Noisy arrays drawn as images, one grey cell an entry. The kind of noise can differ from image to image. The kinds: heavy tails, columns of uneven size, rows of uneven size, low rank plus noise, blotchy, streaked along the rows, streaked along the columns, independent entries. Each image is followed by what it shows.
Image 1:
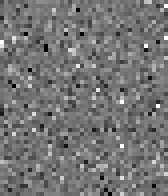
heavy tails
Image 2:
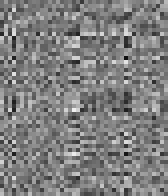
low rank plus noise
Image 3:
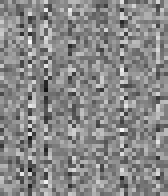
columns of uneven size
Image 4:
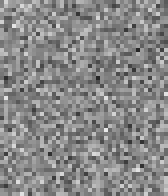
independent entries
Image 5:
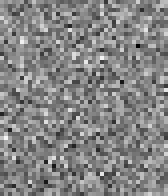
independent entries
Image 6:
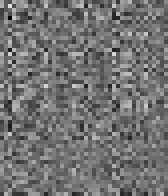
low rank plus noise
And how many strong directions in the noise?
two
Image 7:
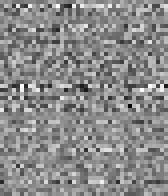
rows of uneven size
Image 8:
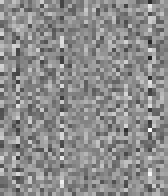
columns of uneven size
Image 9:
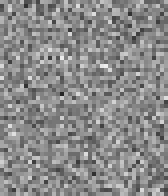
independent entries
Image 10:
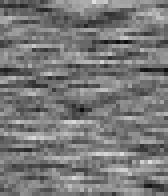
streaked along the rows
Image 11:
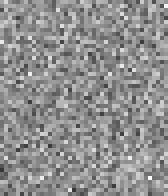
independent entries
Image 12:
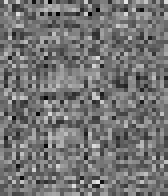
low rank plus noise
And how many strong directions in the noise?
two
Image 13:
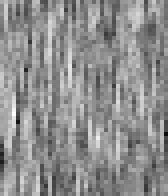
streaked along the columns
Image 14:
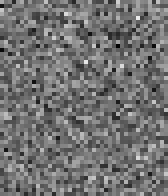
independent entries
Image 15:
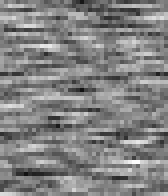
streaked along the rows
